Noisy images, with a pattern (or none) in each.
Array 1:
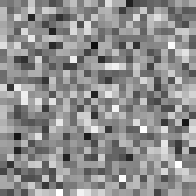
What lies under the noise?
only noise
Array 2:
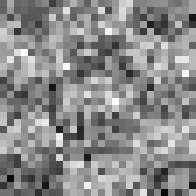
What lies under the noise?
a checkerboard
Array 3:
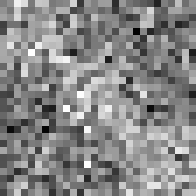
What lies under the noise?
blocks along the diagonal
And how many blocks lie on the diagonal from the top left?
3
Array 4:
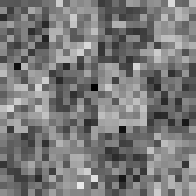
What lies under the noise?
a checkerboard
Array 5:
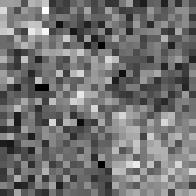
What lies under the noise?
blocks along the diagonal
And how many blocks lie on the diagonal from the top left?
3
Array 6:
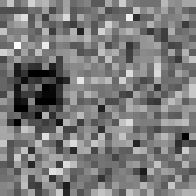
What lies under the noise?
one block
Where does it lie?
middle left
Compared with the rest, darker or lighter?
darker
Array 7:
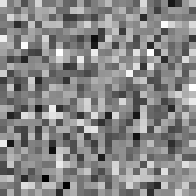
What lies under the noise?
only noise
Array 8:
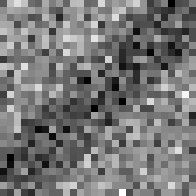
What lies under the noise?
a diagonal band
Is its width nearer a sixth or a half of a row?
a half
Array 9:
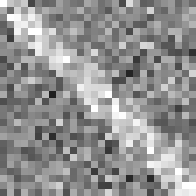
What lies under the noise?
a diagonal band
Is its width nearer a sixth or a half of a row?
a sixth
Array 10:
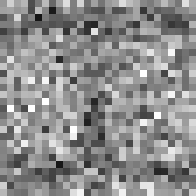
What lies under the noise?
bands of rows crossing bands of columns
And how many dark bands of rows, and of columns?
2 and 1
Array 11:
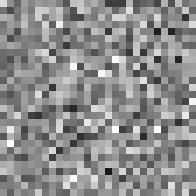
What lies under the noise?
only noise
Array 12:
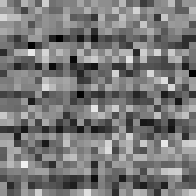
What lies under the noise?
bands of rows
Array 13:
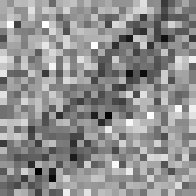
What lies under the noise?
a diagonal band
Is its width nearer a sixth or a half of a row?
a half
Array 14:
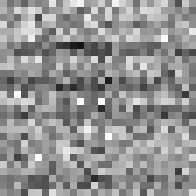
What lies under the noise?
bands of rows
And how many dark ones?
4
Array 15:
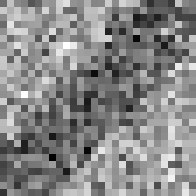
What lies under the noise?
a diagonal band
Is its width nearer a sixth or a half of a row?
a half
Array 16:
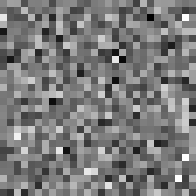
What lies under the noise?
only noise
